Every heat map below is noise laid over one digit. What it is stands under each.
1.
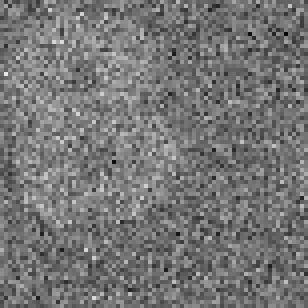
light 8
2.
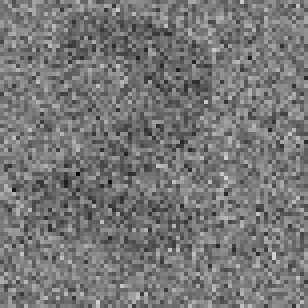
dark 2
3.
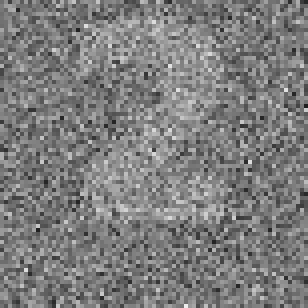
light 2
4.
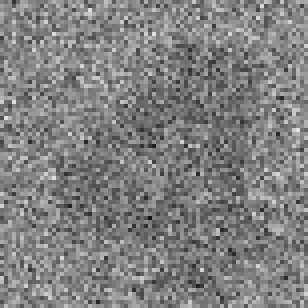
dark 4
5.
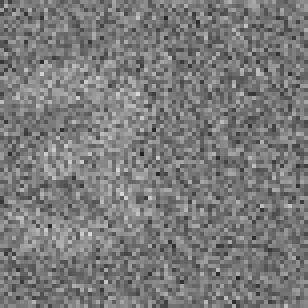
light 3
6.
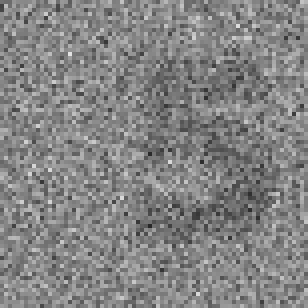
dark 5
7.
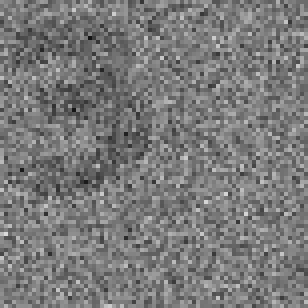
dark 3
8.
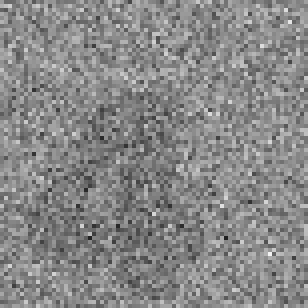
dark 4
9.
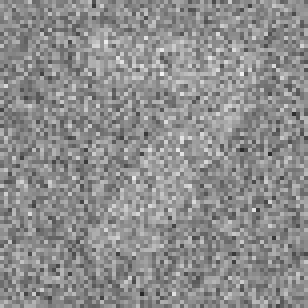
light 7
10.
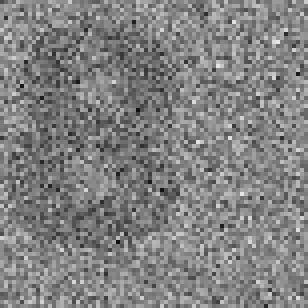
dark 8
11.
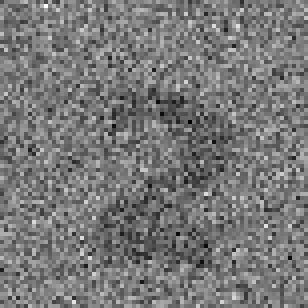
dark 2
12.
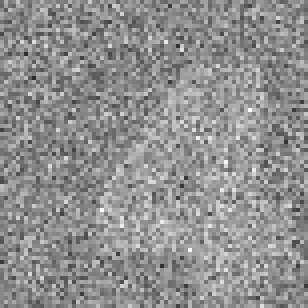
light 4
